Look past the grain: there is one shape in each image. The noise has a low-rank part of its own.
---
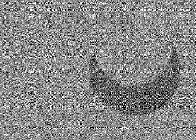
dark crescent
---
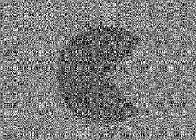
dark disc with a wedge cut out
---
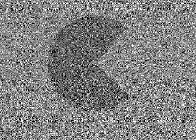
dark disc with a wedge cut out
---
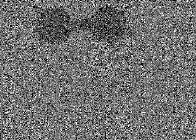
dark dumbbell
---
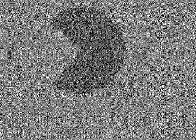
dark disc with a wedge cut out
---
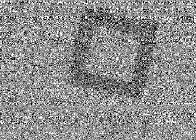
dark square frame
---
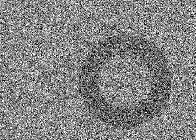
dark ring
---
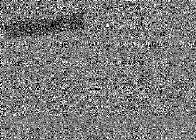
dark bar, top left
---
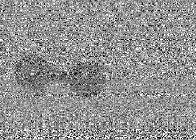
dark dumbbell
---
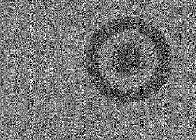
dark bullseye
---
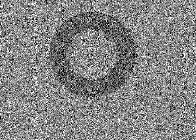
dark ring
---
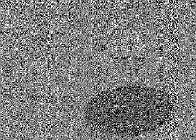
dark ellipse
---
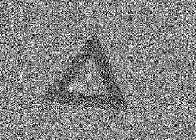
dark triangle frame
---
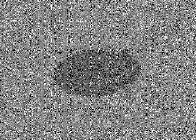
dark ellipse, centre
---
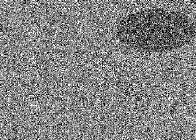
dark ellipse, top right
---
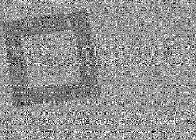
dark square frame
